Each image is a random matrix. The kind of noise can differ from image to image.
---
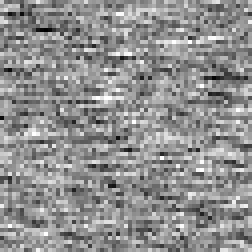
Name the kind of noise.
streaked along the rows
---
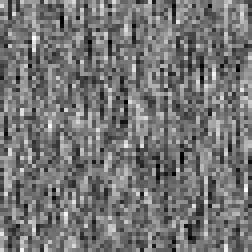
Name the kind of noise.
streaked along the columns
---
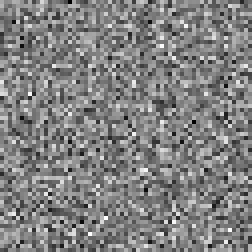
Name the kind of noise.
low rank plus noise
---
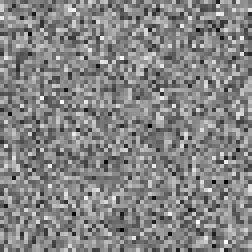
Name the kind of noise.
independent entries
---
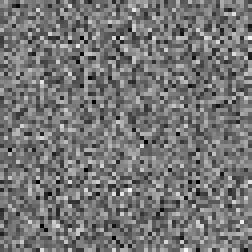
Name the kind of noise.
low rank plus noise
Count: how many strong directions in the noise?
one
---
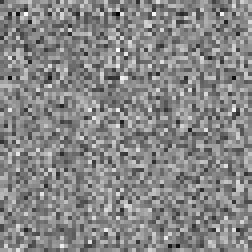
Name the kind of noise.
low rank plus noise
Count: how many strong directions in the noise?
one
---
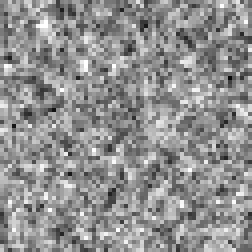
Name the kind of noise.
blotchy
